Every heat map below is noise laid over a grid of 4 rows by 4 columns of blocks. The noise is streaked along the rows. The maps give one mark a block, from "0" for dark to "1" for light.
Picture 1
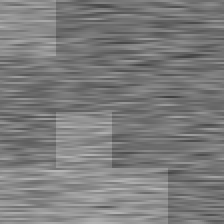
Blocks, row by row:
1 0 0 0
0 0 0 0
0 1 0 0
1 1 1 0
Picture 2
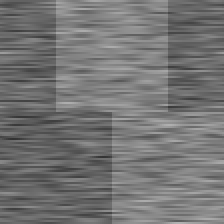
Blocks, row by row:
0 1 1 0
0 1 1 0
0 0 1 1
0 0 1 1
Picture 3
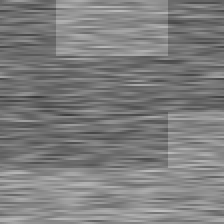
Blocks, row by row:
0 1 1 0
0 0 0 0
0 0 0 1
1 1 1 1
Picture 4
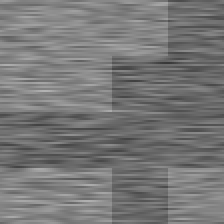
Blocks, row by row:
1 1 1 0
1 1 0 0
0 0 0 0
1 1 0 1
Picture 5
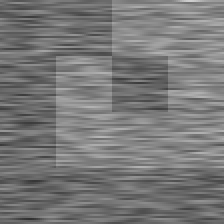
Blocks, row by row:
0 0 1 1
0 1 0 1
0 1 1 1
0 0 0 0
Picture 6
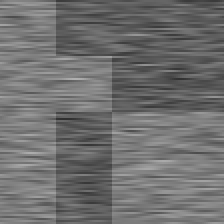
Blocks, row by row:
1 0 0 0
1 1 0 0
1 0 1 1
1 0 1 1
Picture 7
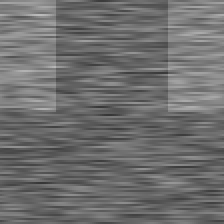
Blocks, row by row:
1 0 0 1
1 0 0 1
0 0 0 0
0 0 0 0
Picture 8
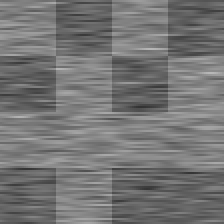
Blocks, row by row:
1 0 1 0
0 1 0 1
1 1 1 1
0 1 0 0
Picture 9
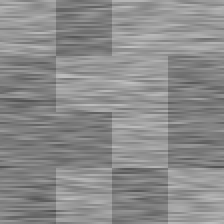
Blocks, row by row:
1 0 1 1
0 1 1 0
0 0 1 0
0 1 0 1
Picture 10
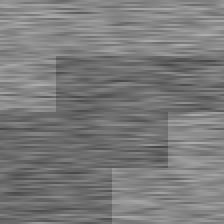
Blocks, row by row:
1 1 1 1
1 0 0 0
0 0 0 1
0 0 1 1
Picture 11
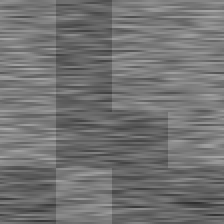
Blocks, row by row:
1 0 1 1
1 0 1 1
1 0 0 1
0 1 0 0
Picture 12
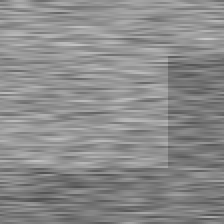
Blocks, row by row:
1 1 1 1
1 1 1 0
1 1 1 0
0 0 0 0
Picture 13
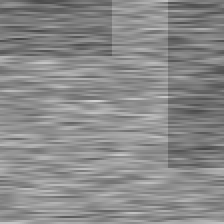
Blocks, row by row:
0 0 1 0
1 1 1 0
1 1 1 0
1 1 1 1
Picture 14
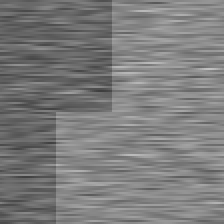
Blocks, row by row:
0 0 1 1
0 0 1 1
0 1 1 1
0 1 1 1
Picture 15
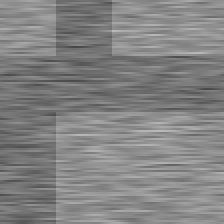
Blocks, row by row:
1 0 1 1
0 0 0 0
0 1 1 1
0 1 1 1
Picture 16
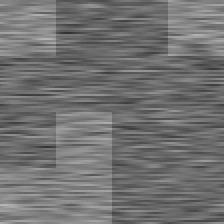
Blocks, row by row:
1 0 0 1
0 0 0 0
0 1 0 0
1 1 0 0
